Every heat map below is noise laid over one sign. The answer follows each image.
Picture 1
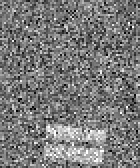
light equals sign, bottom middle
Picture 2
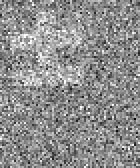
light plus-minus sign
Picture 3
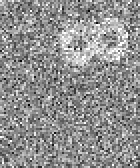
light infinity sign
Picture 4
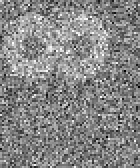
light infinity sign
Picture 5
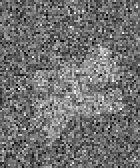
light not-equal sign
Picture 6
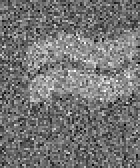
light approximately sign
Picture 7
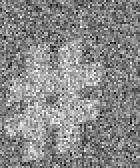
light hash sign
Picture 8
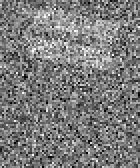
light equals sign
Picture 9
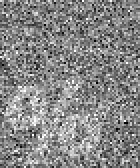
light percent sign
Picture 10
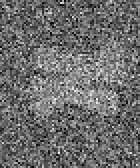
light not-equal sign
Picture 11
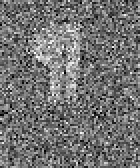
light pilcrow
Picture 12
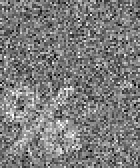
light percent sign
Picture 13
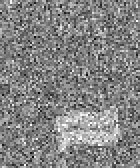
light approximately sign
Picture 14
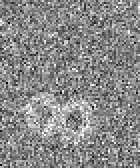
light infinity sign
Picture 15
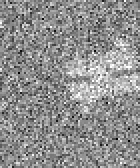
light not-equal sign
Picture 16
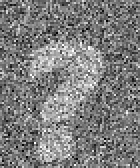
light question mark
